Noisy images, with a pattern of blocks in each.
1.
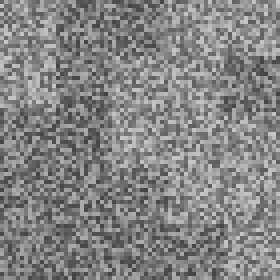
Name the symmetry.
no symmetry
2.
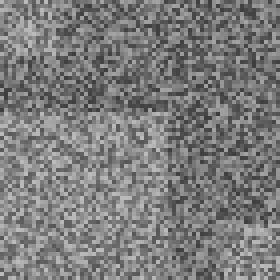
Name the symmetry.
mirrored about the diagonal from the bottom left
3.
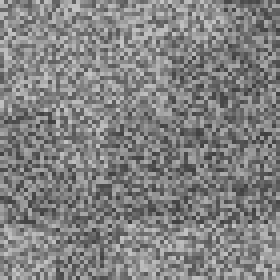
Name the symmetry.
no symmetry
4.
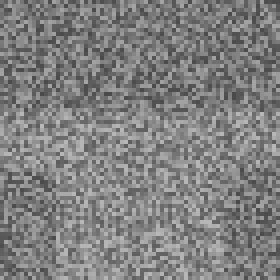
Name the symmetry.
left and right mirror each other
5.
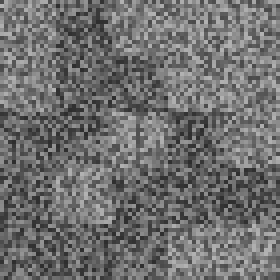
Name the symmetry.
mirrored about the diagonal from the bottom left
